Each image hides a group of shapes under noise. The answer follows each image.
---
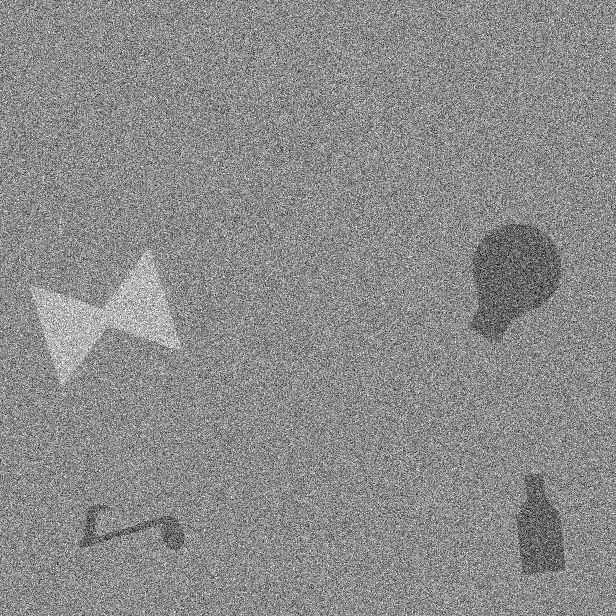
middle left: light bow tie; middle right: dark light bulb; bottom left: dark musical note; bottom right: dark bottle
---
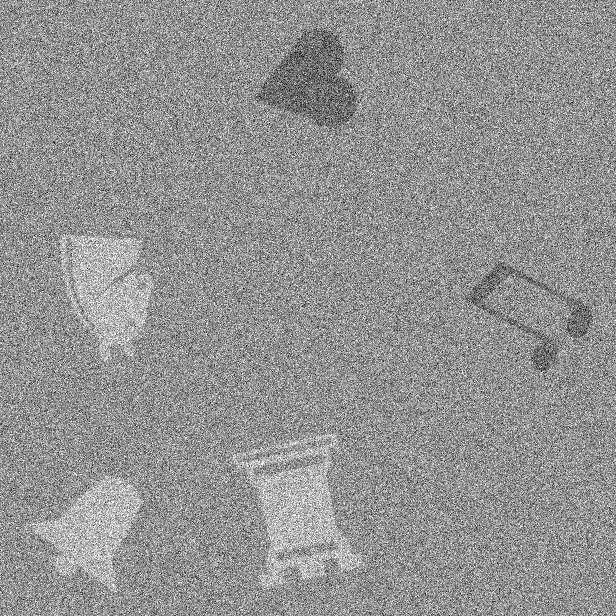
top middle: dark heart; middle left: light chess knight; middle right: dark pair of musical notes; bottom left: light bell; bottom middle: light chess rook
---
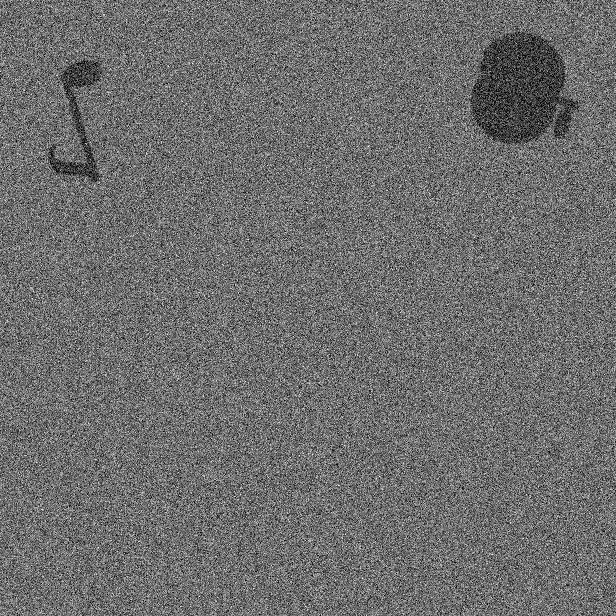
top left: dark musical note; top right: dark apple
